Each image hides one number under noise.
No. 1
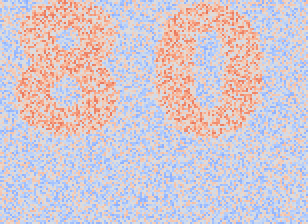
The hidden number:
80
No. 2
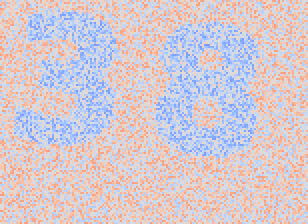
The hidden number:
38
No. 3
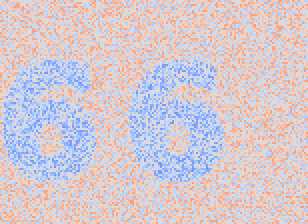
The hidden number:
66
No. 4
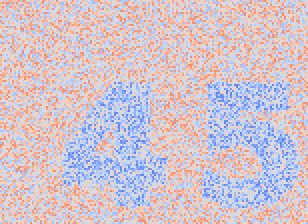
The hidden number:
45
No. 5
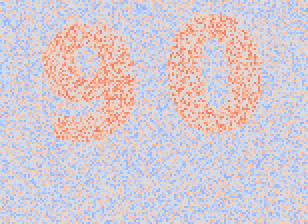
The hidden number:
90
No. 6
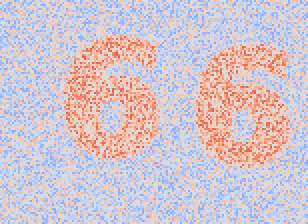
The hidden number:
66
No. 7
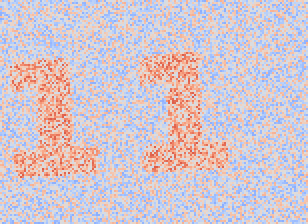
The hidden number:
11
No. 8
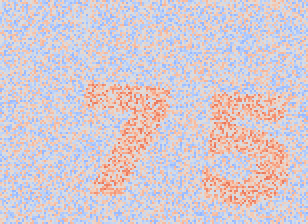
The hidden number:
75
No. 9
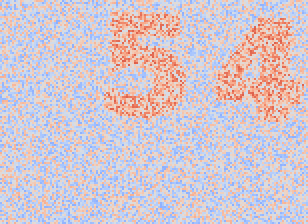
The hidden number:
54
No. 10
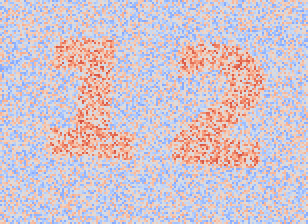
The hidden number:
12
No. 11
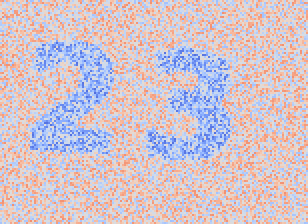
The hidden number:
23
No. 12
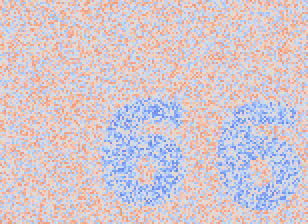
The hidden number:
66
